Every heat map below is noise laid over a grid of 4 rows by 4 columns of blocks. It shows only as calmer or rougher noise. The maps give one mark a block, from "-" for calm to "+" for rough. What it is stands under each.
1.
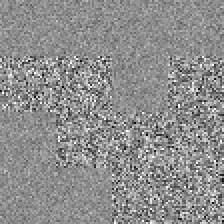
- - - -
+ + - +
- + + +
- - + +
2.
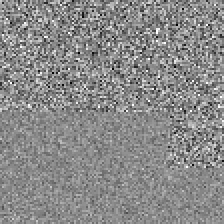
+ + + +
+ + + +
- - - +
- - - -
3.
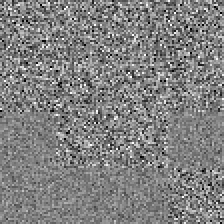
+ + + +
+ + + +
- + + -
- - - +
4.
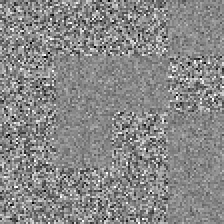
+ + + -
+ - - +
+ - + -
+ + + -
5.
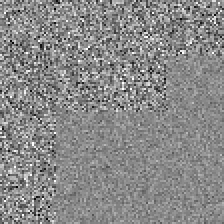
+ + + +
+ + + -
+ - - -
+ - - -
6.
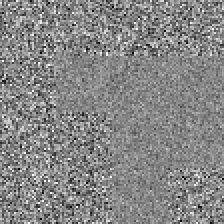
+ + + +
+ - - -
+ + - -
+ + - +
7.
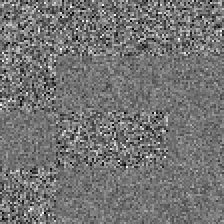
+ + + +
+ - - -
- + + -
+ - - -
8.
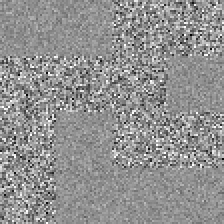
- - + +
+ + + -
+ - + +
+ - - -
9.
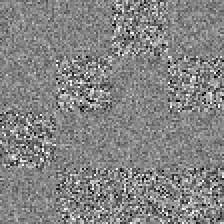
- - + -
- + - +
+ - - -
- + + +
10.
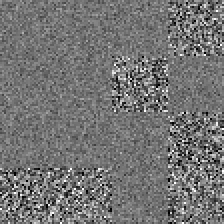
- - - +
- - + -
- - - +
+ + - +
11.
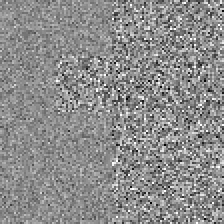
- - + +
- + + +
- - + +
- - + +
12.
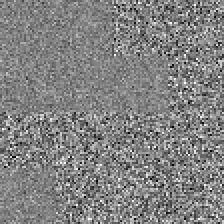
- - + +
- - - +
+ + + +
- + + +
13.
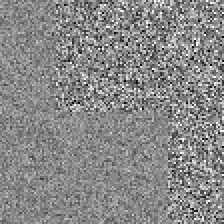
- + + +
- + + +
- - - +
- - - +
